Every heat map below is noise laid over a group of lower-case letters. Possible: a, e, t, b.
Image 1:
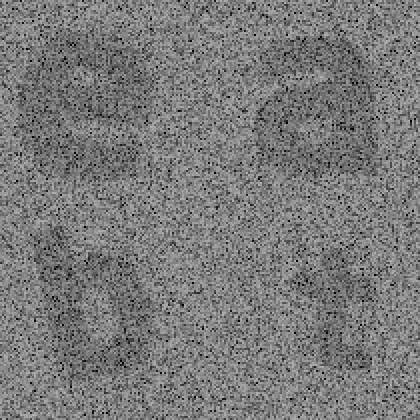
top left: e; top right: a; bottom left: b; bottom right: t
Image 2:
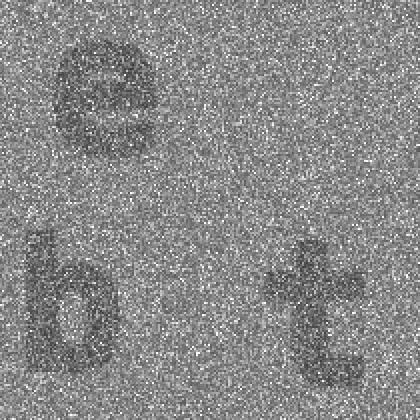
top left: e; bottom left: b; bottom right: t
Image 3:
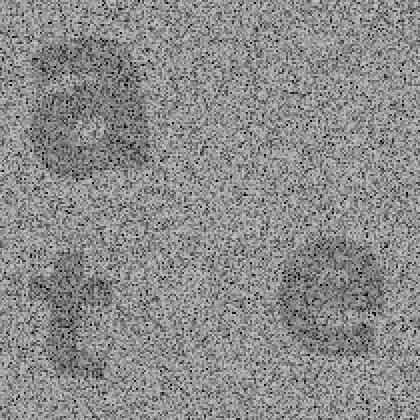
top left: a; bottom left: t; bottom right: e
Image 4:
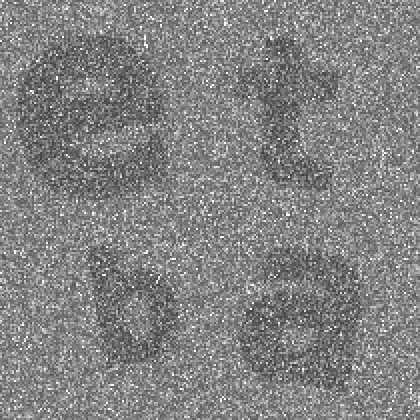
top left: e; top right: t; bottom left: b; bottom right: a
